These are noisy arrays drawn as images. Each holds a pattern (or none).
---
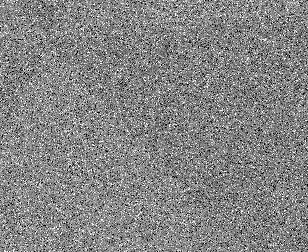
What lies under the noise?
spokes from one point
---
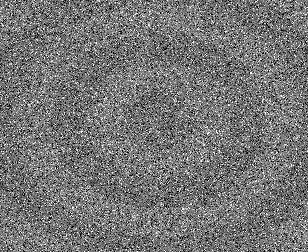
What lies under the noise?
rings round one point
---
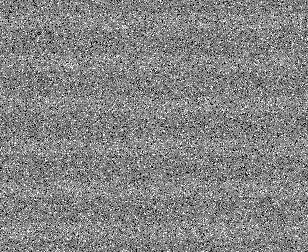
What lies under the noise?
horizontal stripes
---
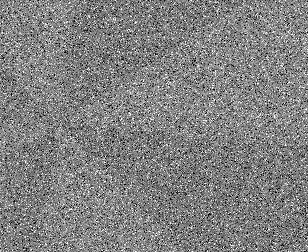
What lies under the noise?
spokes from one point
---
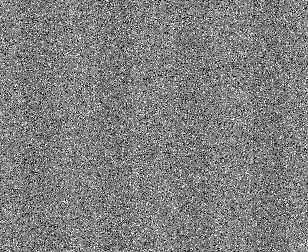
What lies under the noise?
vertical stripes
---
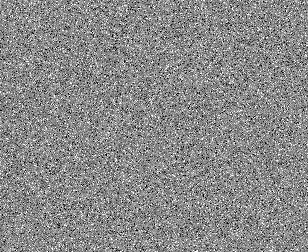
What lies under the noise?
only noise
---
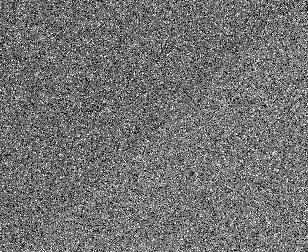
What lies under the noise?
a sharp edge
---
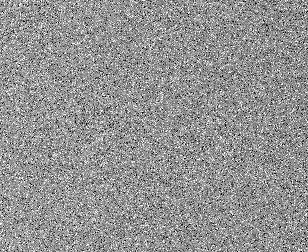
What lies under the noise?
a smooth slope
